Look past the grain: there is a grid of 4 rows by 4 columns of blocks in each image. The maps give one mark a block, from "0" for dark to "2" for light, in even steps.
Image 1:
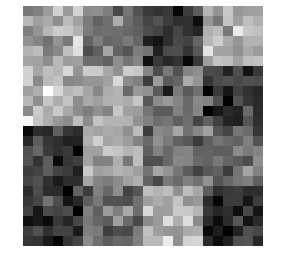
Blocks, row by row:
2 1 0 2
2 2 1 0
0 2 1 1
0 1 2 0
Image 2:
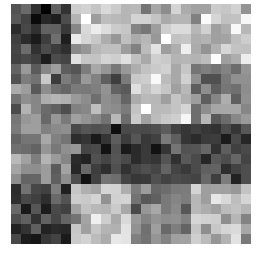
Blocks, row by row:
0 2 2 2
1 1 2 1
1 0 0 0
0 2 1 2
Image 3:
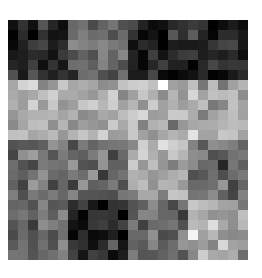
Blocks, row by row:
0 1 0 0
2 2 2 2
1 1 2 1
1 0 1 2
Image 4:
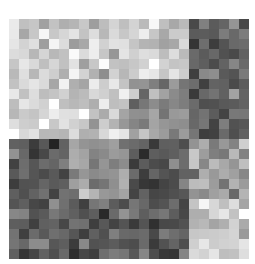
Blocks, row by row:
2 2 2 0
2 2 1 0
0 1 0 1
0 0 0 2
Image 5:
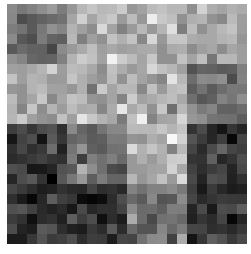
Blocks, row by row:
1 2 2 2
2 2 2 1
0 1 2 0
0 0 1 0
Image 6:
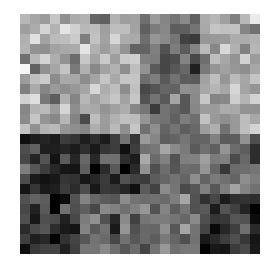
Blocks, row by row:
2 2 1 2
2 2 1 2
0 0 1 1
0 1 1 0
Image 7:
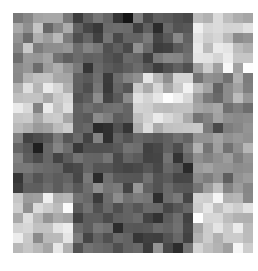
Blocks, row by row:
1 0 0 2
2 0 2 1
0 0 0 1
2 0 0 2
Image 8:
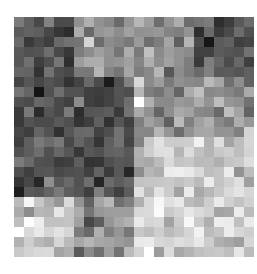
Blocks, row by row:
0 1 1 0
0 0 1 1
0 0 2 2
2 1 2 2
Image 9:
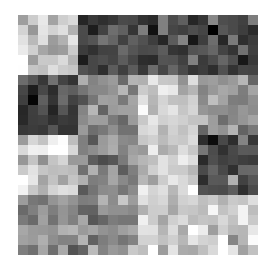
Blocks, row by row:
2 0 0 0
0 1 2 1
2 1 2 0
1 1 2 2
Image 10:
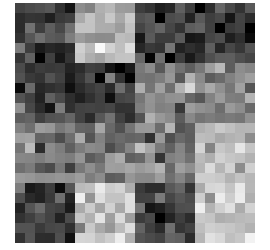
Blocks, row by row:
0 2 0 0
0 0 1 1
1 1 1 2
0 2 0 2
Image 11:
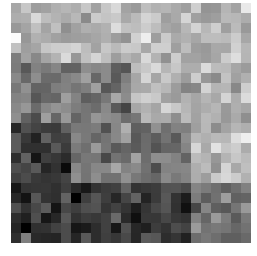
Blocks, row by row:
2 2 2 2
1 1 2 2
0 1 1 2
0 0 0 1
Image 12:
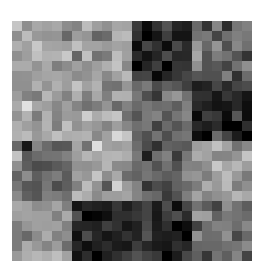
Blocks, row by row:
2 2 0 1
2 2 1 0
1 2 1 2
2 0 0 1
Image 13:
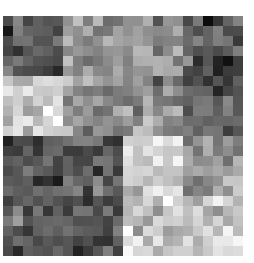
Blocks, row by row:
0 1 1 0
2 1 1 0
0 0 2 1
0 0 2 2
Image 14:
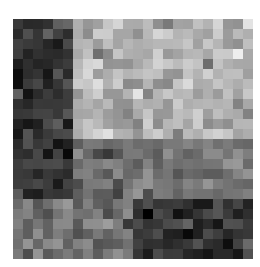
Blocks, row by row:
0 2 2 2
0 2 2 2
0 1 1 1
1 1 0 0
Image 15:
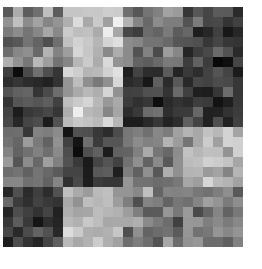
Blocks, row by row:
1 2 1 0
0 2 0 0
1 0 1 2
0 2 1 1
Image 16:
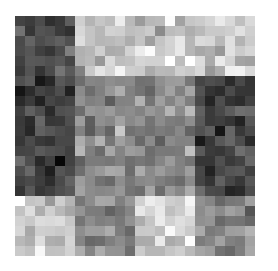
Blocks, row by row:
0 2 2 2
0 1 1 0
0 1 1 0
2 1 2 1
